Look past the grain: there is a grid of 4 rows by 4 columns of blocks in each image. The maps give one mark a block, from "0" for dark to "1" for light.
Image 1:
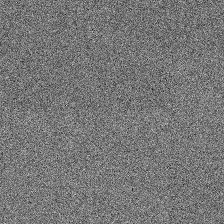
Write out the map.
0 0 0 0
0 0 0 1
1 1 1 1
1 1 1 0
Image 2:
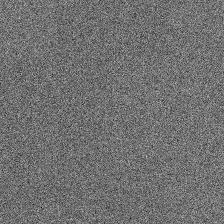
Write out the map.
1 0 0 1
0 0 1 1
0 0 1 1
0 0 0 1
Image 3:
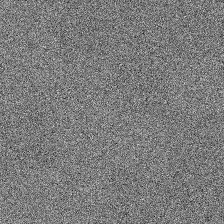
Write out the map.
1 0 0 0
1 1 0 1
0 1 1 0
1 1 0 0
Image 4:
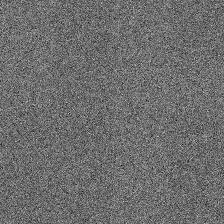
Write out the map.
1 0 1 0
1 0 1 1
0 0 1 0
0 0 1 0
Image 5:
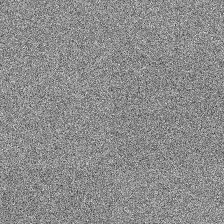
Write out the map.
1 1 1 1
1 1 0 0
1 1 0 0
0 0 1 1
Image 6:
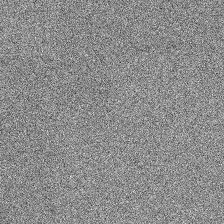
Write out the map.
1 0 0 0
0 0 1 1
0 1 1 1
0 1 1 1
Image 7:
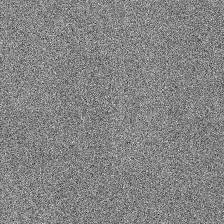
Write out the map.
1 1 1 0
1 0 1 0
0 0 1 0
1 0 0 0
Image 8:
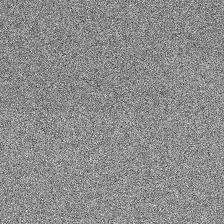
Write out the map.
0 0 0 0
0 0 0 1
1 1 1 1
1 1 1 1
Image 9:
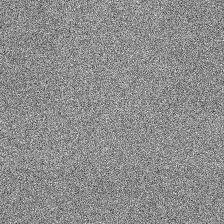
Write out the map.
0 1 1 0
0 1 1 0
1 1 1 1
0 0 0 0
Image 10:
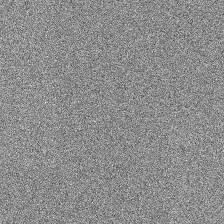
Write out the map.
1 0 0 0
1 0 0 0
1 0 0 1
0 0 0 1
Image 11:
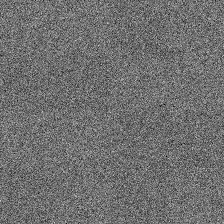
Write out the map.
1 1 0 1
0 0 1 1
1 1 0 0
0 1 0 1
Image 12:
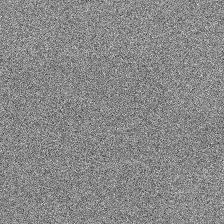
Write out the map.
1 1 1 1
0 0 0 1
0 0 0 0
0 0 0 1
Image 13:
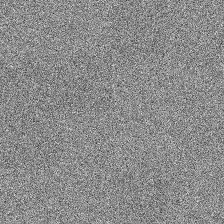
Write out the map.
1 1 0 1
0 0 1 1
0 1 1 1
1 1 0 1
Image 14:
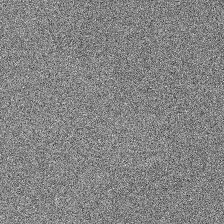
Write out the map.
1 0 0 0
1 1 0 0
1 1 1 0
1 1 0 0
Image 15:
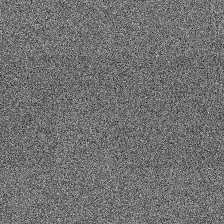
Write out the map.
1 1 1 1
0 0 0 0
0 1 0 0
1 1 1 1
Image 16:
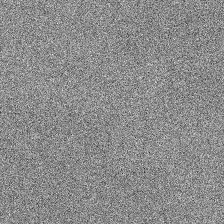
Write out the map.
1 1 0 0
1 1 1 0
0 0 1 1
0 0 0 1
